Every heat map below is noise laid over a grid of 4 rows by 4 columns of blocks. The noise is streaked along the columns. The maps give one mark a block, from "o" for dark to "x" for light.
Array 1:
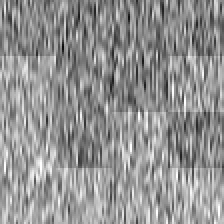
o o o o
x o o x
x o x o
x x x x
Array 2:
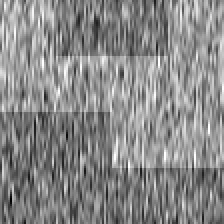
x o o x
x x x x
o o x x
o o o o
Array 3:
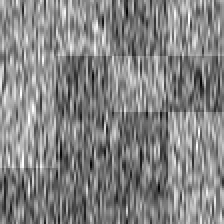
x x o x
x o x o
x o o x
o o o x
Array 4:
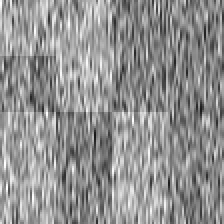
x x o o
o x o o
x o x o
x o x o
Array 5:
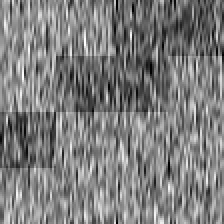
x x o o
x o o x
o x x x
x x x x
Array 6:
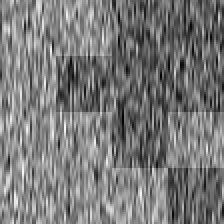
x x o o
x o o o
x x o x
x x x o
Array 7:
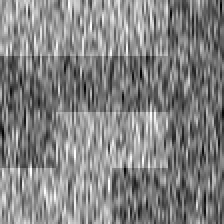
x x x o
o o o o
o x x o
x x o o
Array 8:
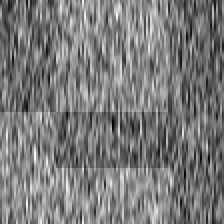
o x x o
o x x o
x o o o
x x x o
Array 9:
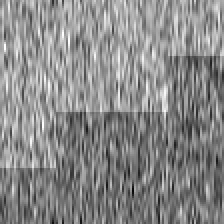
x x x x
x x x o
x o o o
o o o o
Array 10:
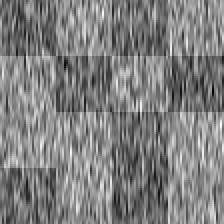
o x o x
x o x o
x x o x
o x o x
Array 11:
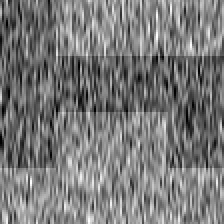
o x x x
o o o o
o x x o
x x x x
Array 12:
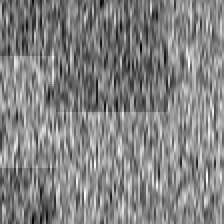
o o o x
x o o x
x x x x
o x x x
